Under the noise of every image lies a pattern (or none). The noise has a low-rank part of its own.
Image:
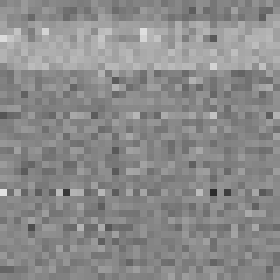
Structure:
one band of rows
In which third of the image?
top
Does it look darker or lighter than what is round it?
lighter
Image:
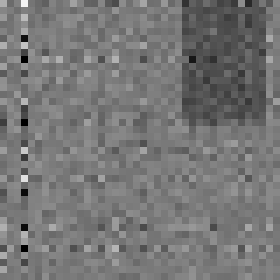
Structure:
one block
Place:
top right
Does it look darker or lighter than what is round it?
darker
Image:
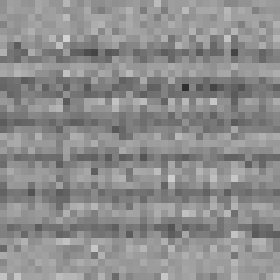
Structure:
bands of rows
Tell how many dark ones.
6
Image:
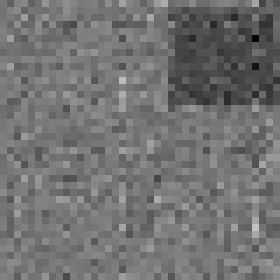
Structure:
one block
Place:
top right
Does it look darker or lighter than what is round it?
darker
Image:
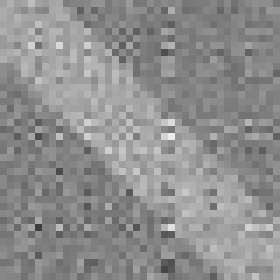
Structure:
a diagonal band
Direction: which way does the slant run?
top left to bottom right
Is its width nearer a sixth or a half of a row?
a half
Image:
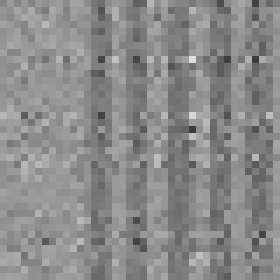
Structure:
bands of columns
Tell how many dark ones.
5
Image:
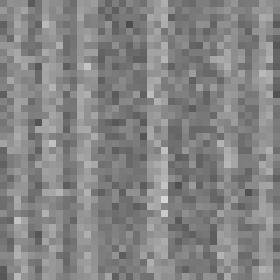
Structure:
bands of columns
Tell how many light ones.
6
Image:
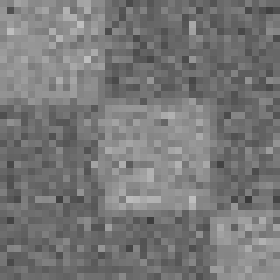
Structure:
blocks along the diagonal
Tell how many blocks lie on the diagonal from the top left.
3
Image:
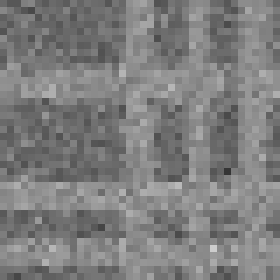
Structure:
bands of rows crossing bands of columns
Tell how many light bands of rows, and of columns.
3 and 3
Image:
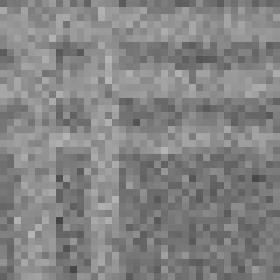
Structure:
bands of rows crossing bands of columns
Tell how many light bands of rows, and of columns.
3 and 2
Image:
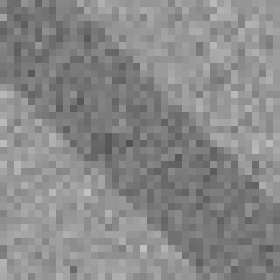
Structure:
a diagonal band
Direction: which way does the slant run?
top left to bottom right
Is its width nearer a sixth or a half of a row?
a half
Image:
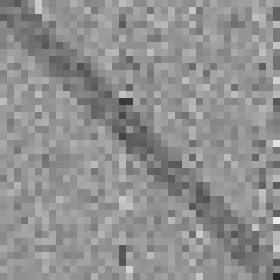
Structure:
a diagonal band
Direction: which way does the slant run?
top left to bottom right
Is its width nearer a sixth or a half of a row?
a sixth
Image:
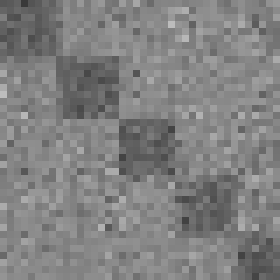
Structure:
blocks along the diagonal
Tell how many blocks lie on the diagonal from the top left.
5
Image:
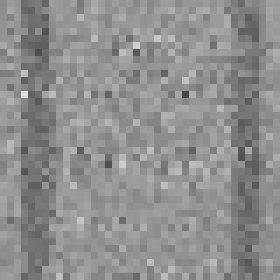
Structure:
bands of columns
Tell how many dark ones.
2
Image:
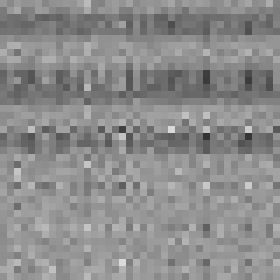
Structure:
bands of rows
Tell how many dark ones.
3
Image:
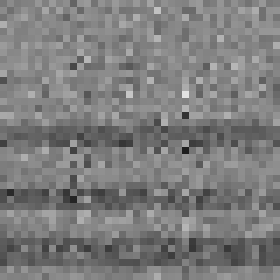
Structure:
bands of rows
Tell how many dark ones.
3
